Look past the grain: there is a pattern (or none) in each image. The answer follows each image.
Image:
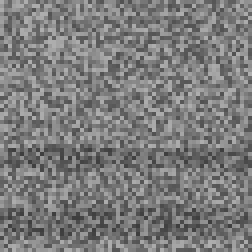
bands of rows
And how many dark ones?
2
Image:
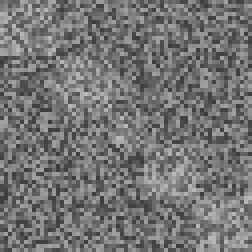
blocks along the diagonal
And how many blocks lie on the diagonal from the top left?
5
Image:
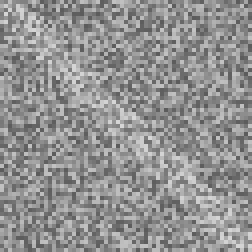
a diagonal band
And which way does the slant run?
top left to bottom right
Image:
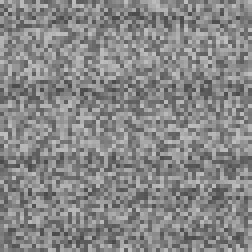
bands of rows
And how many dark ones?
5
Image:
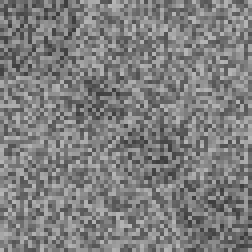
blocks along the diagonal
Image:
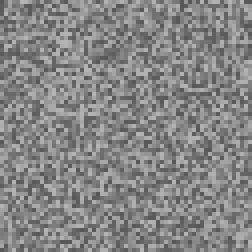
only noise
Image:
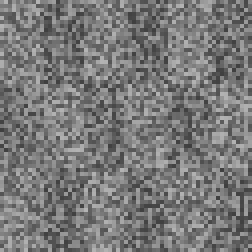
a checkerboard
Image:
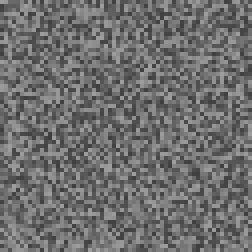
only noise
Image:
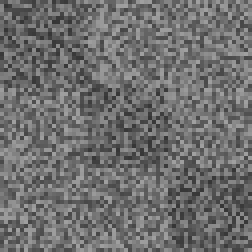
blocks along the diagonal
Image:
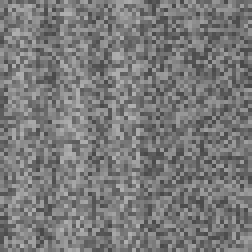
bands of columns
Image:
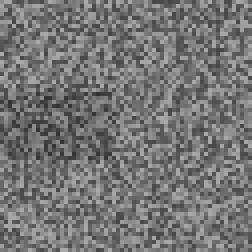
one block
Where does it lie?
middle left
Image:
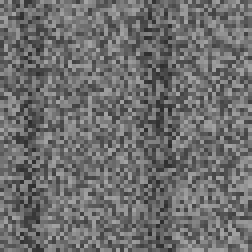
bands of columns
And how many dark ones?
2
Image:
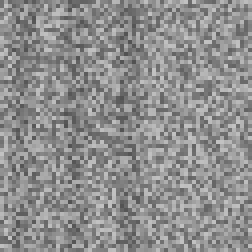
bands of columns
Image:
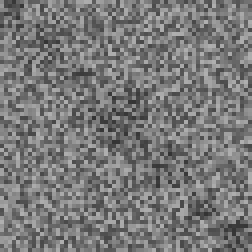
blocks along the diagonal
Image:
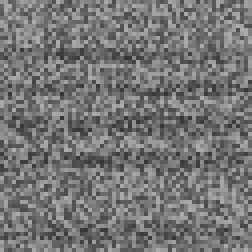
bands of rows
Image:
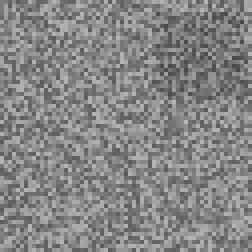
one block
